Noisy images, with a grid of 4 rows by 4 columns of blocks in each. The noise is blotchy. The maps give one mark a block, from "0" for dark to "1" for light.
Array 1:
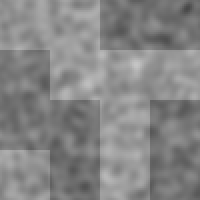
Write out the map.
1 1 0 0
0 1 1 1
0 0 1 0
1 0 1 0
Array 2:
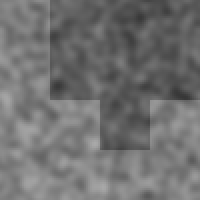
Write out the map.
1 0 0 0
1 0 0 0
1 1 0 1
1 1 1 1
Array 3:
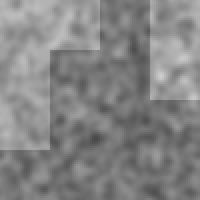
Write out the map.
1 1 0 1
1 0 0 1
1 0 0 0
0 0 0 0
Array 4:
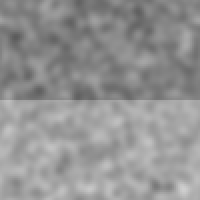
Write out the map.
0 0 0 0
0 0 0 0
1 1 1 1
1 1 1 1
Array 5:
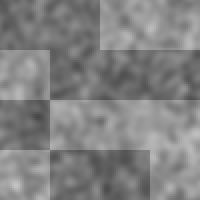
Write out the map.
0 0 1 1
1 0 0 0
0 1 1 1
1 0 0 1
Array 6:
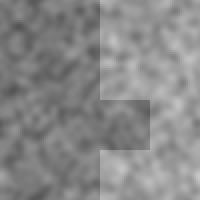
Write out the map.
0 0 1 1
0 0 1 1
0 0 0 1
0 0 1 1
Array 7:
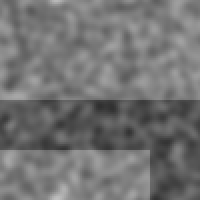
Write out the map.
1 1 1 1
1 1 1 1
0 0 0 0
1 1 1 0
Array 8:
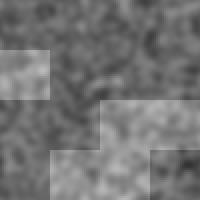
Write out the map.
0 0 0 0
1 0 0 0
0 0 1 1
0 1 1 0
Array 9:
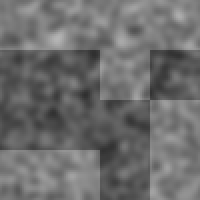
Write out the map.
1 1 1 1
0 0 1 0
0 0 0 1
1 1 0 1
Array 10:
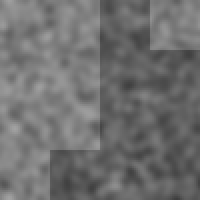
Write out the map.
1 1 0 1
1 1 0 0
1 1 0 0
1 0 0 0
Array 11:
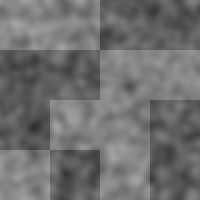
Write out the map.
1 1 0 0
0 0 1 1
0 1 1 0
1 0 1 0
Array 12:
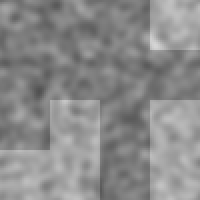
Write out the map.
0 0 0 1
0 0 0 0
0 1 0 1
1 1 0 1
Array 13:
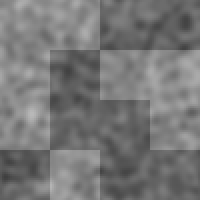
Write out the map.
1 1 0 0
1 0 1 1
1 0 0 1
0 1 0 0
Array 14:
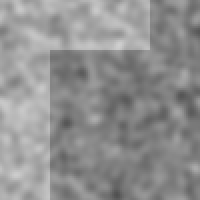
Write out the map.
1 1 1 0
1 0 0 0
1 0 0 0
1 0 0 0
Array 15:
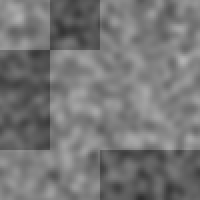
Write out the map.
1 0 1 1
0 1 1 1
0 1 1 1
1 1 0 0
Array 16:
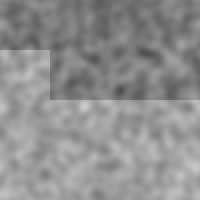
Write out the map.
0 0 0 0
1 0 0 0
1 1 1 1
1 1 1 1
